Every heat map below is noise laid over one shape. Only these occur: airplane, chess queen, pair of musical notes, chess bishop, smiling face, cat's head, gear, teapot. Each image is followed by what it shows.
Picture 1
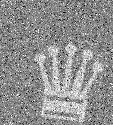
light chess queen
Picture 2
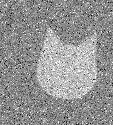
light cat's head
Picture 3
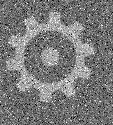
light gear
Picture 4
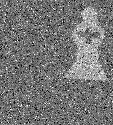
light chess bishop
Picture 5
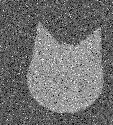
light cat's head
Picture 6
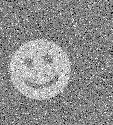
light smiling face
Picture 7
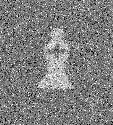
light chess bishop
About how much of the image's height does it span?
half
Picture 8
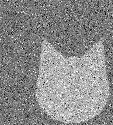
light cat's head
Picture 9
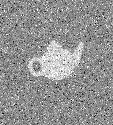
light teapot
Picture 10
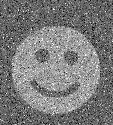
light smiling face
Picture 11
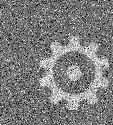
light gear
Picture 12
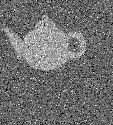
light teapot
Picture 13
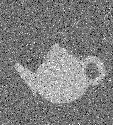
light teapot
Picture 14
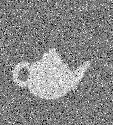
light teapot
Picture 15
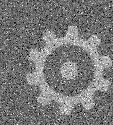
light gear
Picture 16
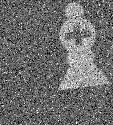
light chess bishop
